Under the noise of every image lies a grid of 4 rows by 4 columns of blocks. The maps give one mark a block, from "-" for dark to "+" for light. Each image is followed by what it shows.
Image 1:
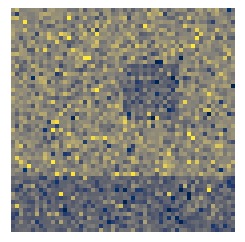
++++
++-+
++++
----
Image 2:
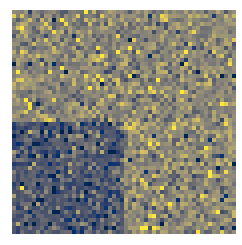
++++
++++
--++
--++
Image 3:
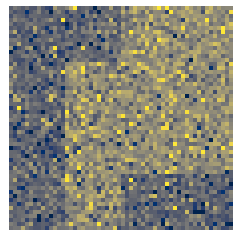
--++
-+++
-+++
-+--
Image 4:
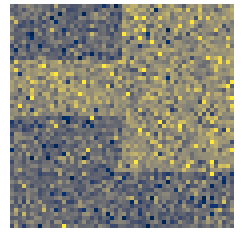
--++
++++
--++
----
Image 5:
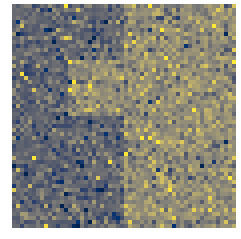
--++
-+++
--++
--++
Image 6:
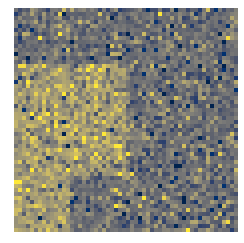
----
++--
++--
+---
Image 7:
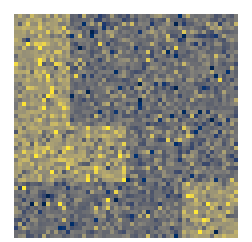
+---
+---
++--
---+
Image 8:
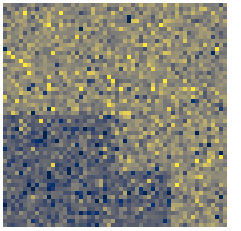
++++
++++
--++
---+
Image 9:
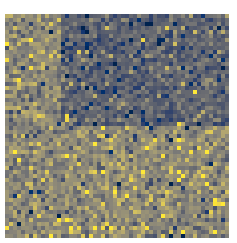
+---
+---
++++
++++
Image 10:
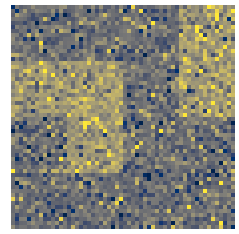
---+
++-+
-+--
----
